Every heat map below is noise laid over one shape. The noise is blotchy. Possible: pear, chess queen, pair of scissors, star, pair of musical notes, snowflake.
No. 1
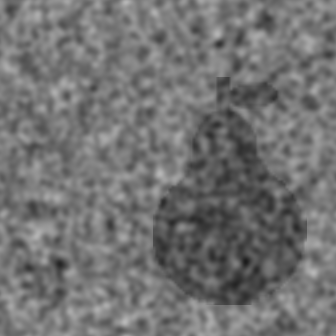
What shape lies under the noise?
pear
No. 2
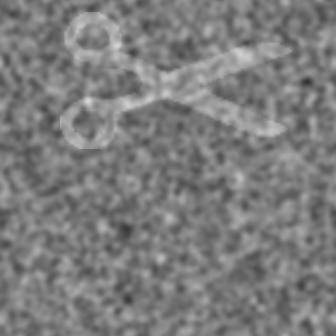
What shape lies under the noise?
pair of scissors
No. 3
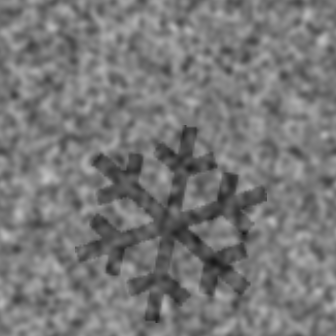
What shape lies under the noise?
snowflake
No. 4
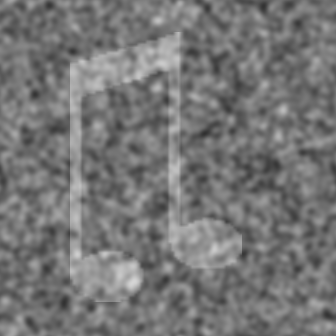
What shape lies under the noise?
pair of musical notes
